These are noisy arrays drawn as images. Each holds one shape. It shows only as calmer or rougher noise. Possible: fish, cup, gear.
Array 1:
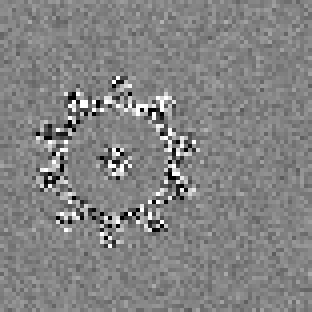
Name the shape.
gear
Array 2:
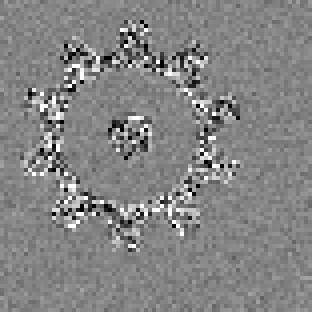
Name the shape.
gear
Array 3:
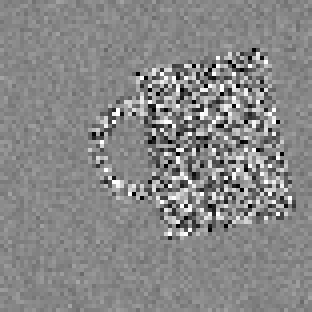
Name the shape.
cup
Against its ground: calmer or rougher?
rougher
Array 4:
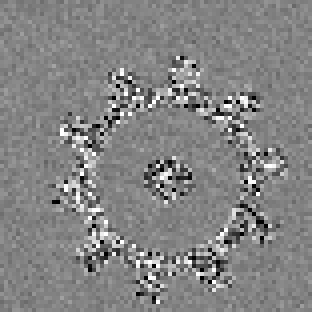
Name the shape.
gear
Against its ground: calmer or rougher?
rougher
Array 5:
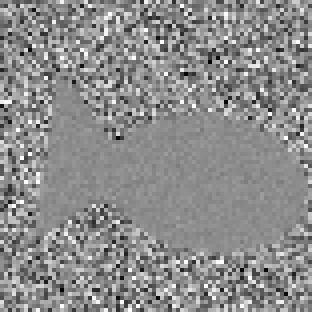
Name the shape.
fish
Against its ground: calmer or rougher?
calmer
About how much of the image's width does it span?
nearly all
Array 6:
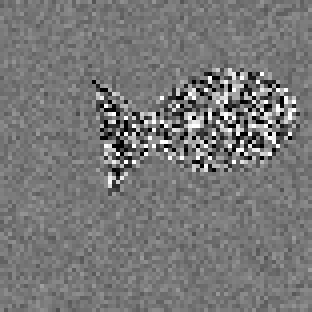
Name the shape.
fish
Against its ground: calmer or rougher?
rougher
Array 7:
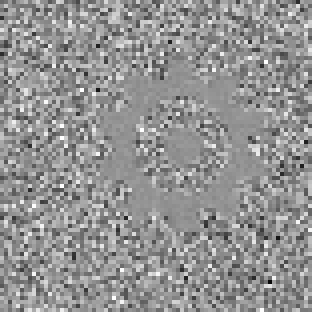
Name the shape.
gear
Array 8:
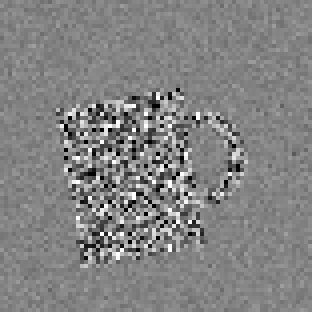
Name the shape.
cup
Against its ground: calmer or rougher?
rougher
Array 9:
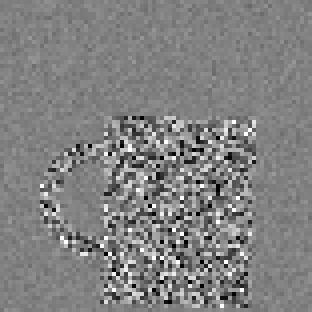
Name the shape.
cup
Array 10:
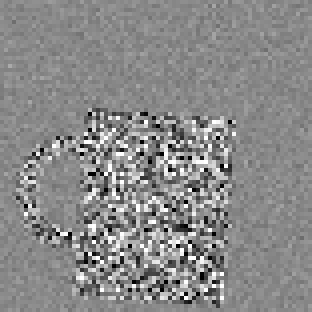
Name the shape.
cup
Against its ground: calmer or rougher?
rougher
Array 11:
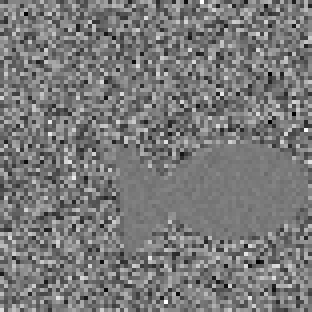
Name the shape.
fish
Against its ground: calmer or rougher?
calmer
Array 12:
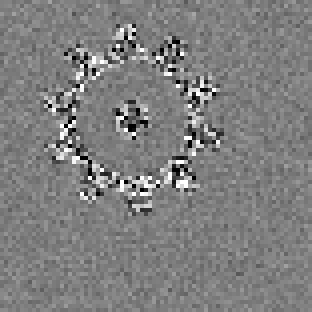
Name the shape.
gear
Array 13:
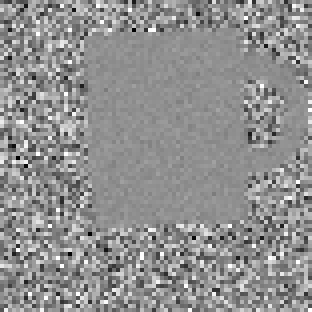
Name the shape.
cup
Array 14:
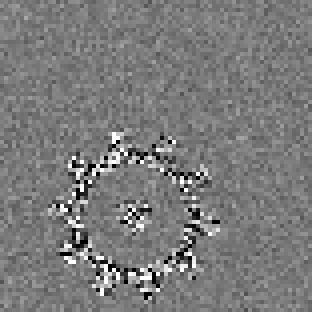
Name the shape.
gear
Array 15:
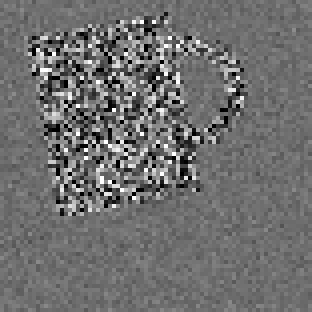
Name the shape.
cup
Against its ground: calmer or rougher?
rougher
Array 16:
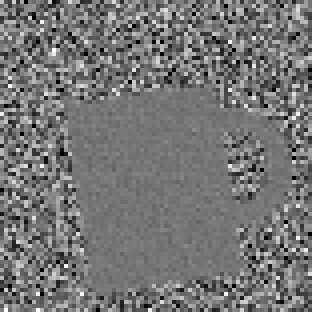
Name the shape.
cup
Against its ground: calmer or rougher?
calmer
